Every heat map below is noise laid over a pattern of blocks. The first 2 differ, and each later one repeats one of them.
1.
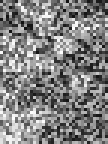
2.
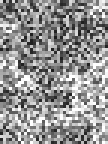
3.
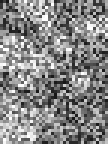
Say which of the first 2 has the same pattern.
1
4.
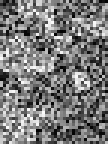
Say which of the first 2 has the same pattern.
1
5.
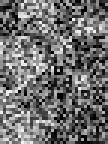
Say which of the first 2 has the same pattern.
1
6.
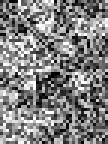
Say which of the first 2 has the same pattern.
1
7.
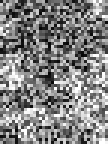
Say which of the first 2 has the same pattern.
2
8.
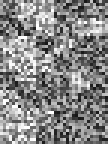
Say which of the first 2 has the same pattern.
1
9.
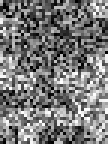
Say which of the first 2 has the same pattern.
2
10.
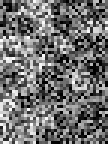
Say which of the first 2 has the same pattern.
1
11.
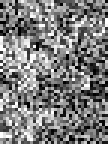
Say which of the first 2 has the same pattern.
1
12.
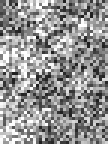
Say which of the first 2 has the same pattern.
1
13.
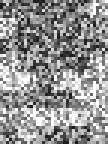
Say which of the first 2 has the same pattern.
2
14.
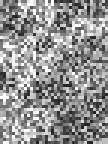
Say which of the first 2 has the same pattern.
1
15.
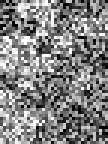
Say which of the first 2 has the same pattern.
1
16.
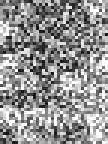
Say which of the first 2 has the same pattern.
2
